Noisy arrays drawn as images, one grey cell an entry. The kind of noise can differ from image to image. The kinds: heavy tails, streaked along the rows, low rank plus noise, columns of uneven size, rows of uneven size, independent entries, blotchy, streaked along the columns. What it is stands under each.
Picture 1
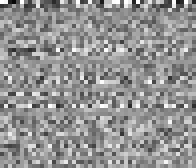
rows of uneven size
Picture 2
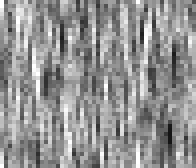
streaked along the columns
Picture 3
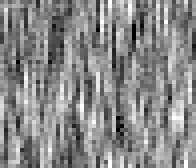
streaked along the columns
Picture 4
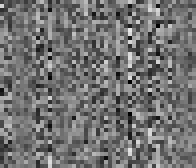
columns of uneven size
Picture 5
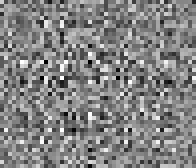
low rank plus noise
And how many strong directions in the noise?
three or four
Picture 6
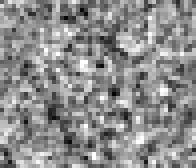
blotchy
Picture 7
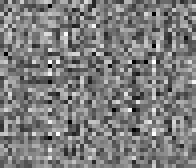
low rank plus noise
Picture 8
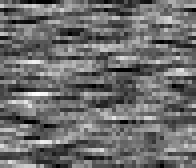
streaked along the rows
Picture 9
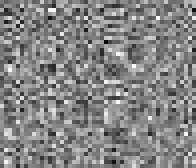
low rank plus noise
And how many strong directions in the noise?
one
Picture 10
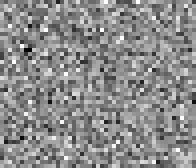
independent entries
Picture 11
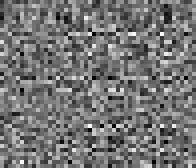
low rank plus noise
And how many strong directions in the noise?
three or four
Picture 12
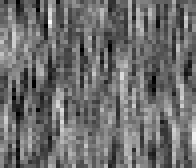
streaked along the columns
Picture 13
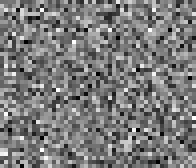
independent entries
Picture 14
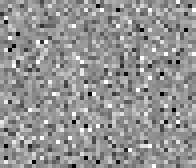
heavy tails
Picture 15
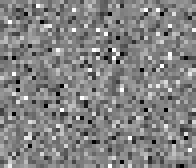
heavy tails
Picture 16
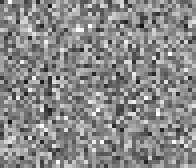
independent entries
